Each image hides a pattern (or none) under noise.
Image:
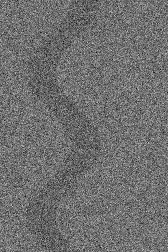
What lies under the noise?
a wavy band
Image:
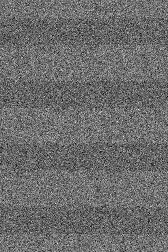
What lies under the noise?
horizontal stripes
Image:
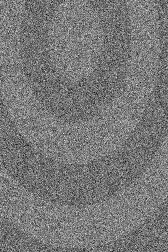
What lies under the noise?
rings round one point
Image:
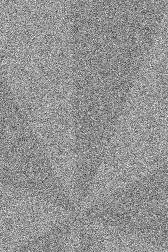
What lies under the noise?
spokes from one point
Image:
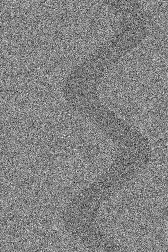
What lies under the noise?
a wavy band
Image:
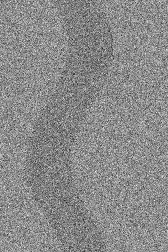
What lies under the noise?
a wavy band
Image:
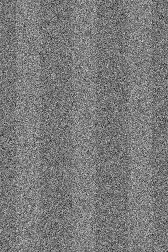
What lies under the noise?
vertical stripes
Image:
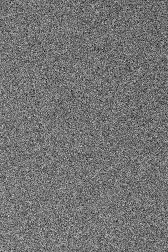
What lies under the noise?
a smooth slope
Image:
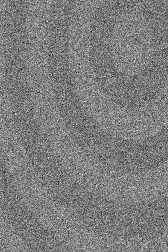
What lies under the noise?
rings round one point
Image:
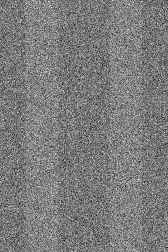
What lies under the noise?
vertical stripes
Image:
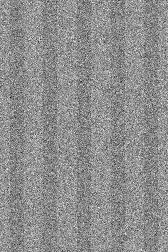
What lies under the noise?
vertical stripes
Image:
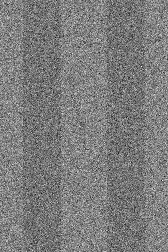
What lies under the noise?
vertical stripes
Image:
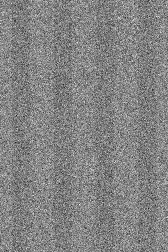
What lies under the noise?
vertical stripes
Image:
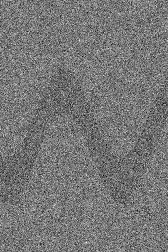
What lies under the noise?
a wavy band
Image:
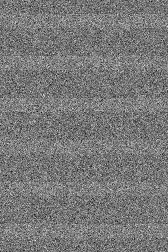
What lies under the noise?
horizontal stripes
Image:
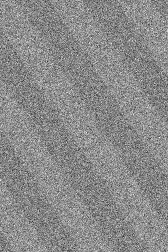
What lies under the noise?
diagonal stripes
